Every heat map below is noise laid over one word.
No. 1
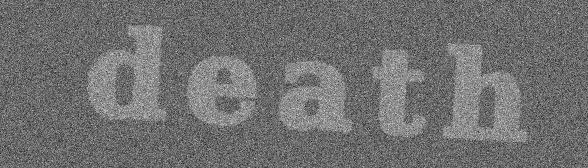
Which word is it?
death
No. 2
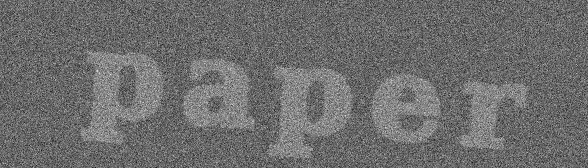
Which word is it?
paper
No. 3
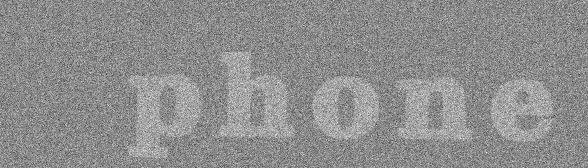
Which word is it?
phone
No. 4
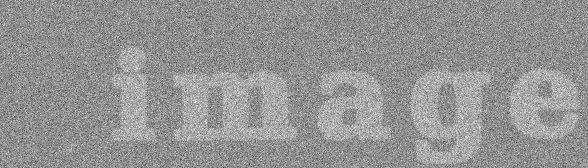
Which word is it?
image
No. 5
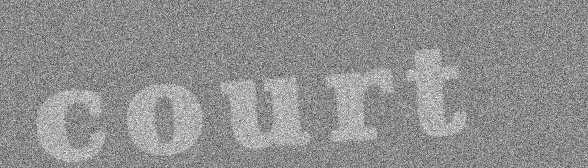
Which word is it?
court
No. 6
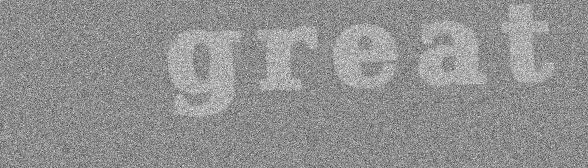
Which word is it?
great
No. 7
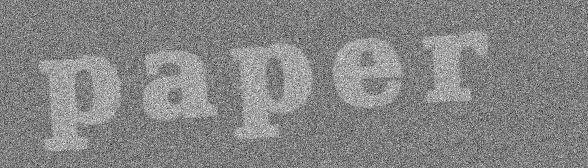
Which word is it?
paper
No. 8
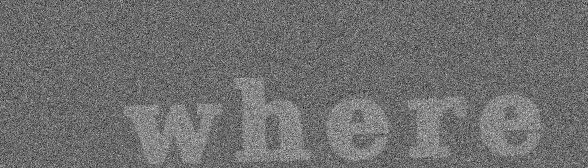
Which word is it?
where
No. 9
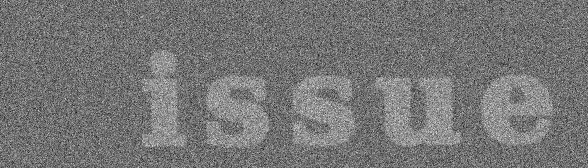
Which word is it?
issue
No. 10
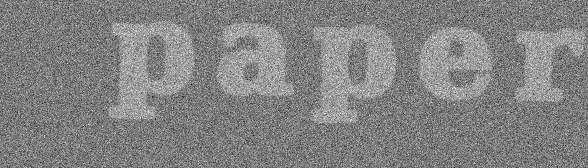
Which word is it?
paper
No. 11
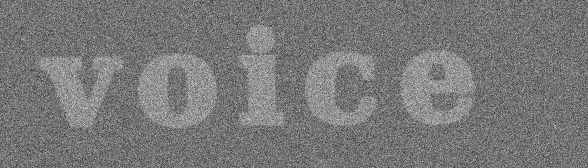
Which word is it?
voice
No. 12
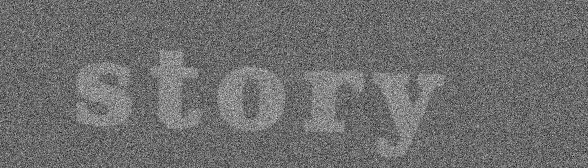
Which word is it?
story
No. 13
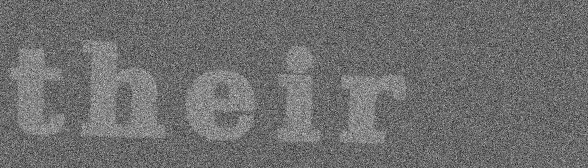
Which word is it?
their
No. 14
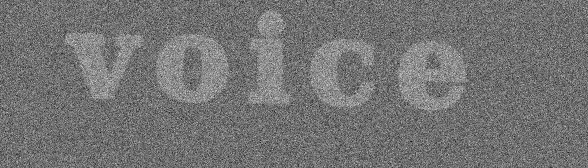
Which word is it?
voice
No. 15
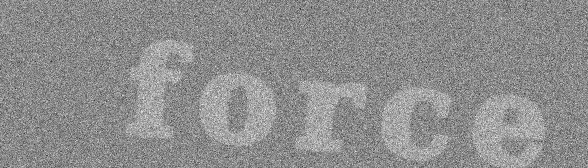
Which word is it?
force
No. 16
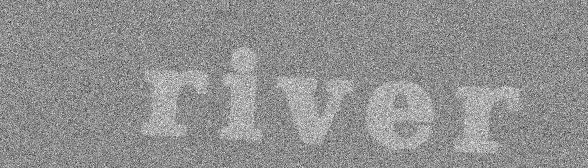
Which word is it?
river
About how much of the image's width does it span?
two thirds
